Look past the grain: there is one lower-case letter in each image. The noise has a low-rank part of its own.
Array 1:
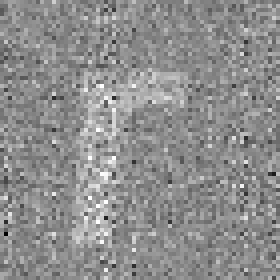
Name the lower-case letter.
r
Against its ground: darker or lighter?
lighter
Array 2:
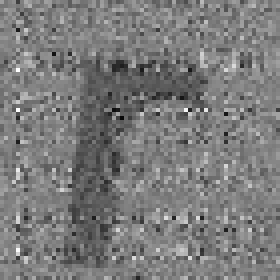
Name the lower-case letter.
r
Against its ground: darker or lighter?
darker
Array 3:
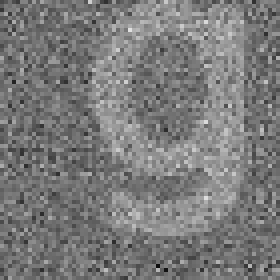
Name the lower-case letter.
g
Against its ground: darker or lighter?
lighter
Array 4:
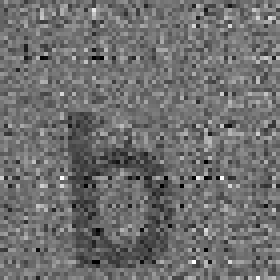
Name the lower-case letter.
b
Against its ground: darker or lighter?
darker
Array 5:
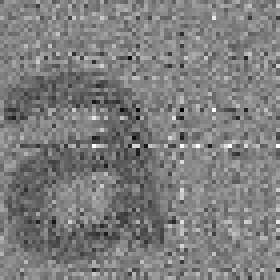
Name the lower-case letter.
a
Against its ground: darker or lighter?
darker
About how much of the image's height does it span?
two thirds
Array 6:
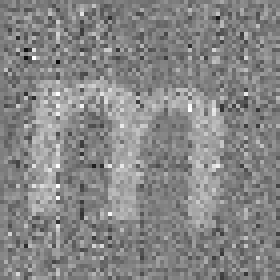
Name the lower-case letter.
m
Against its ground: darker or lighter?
lighter
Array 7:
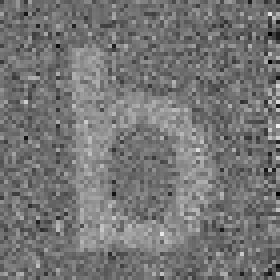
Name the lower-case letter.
b
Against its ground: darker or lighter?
lighter
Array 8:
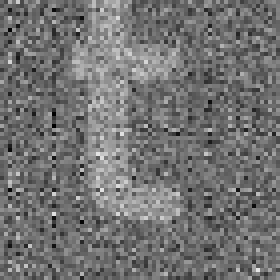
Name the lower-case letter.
t
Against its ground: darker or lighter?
lighter
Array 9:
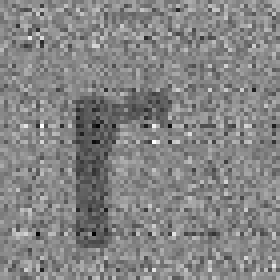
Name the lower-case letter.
r
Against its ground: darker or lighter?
darker
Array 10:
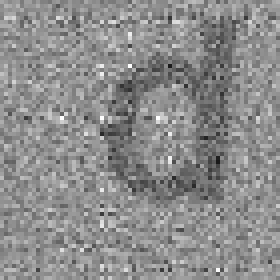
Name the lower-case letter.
d
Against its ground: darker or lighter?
darker
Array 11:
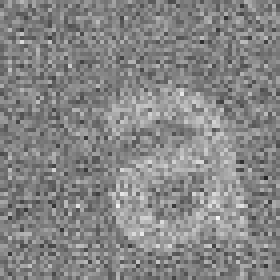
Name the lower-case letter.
a
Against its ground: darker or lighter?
lighter
